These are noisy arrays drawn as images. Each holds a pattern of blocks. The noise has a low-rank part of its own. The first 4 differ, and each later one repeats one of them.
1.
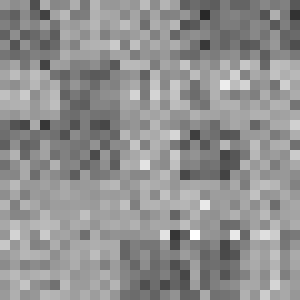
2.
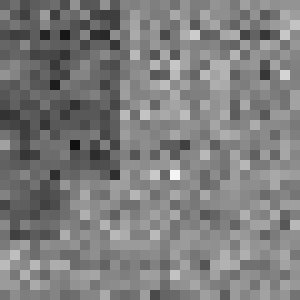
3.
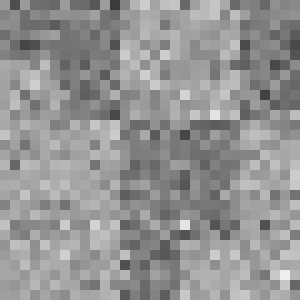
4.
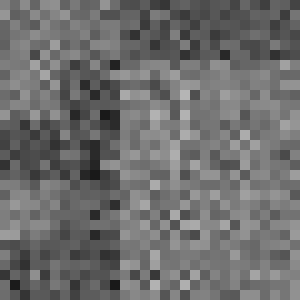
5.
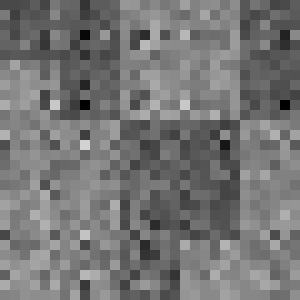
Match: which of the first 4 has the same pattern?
3
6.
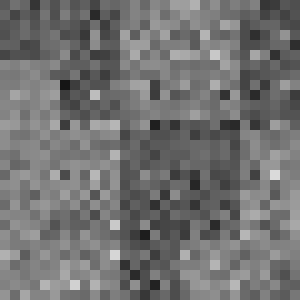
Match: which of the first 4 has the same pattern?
3
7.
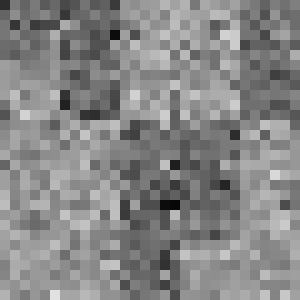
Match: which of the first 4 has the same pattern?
3
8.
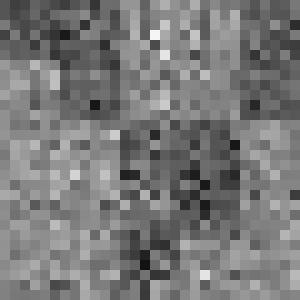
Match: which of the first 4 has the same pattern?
3
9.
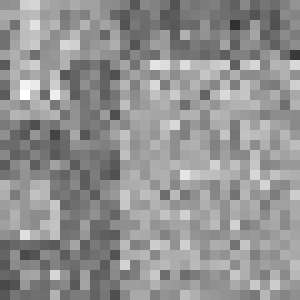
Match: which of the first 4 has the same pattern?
4
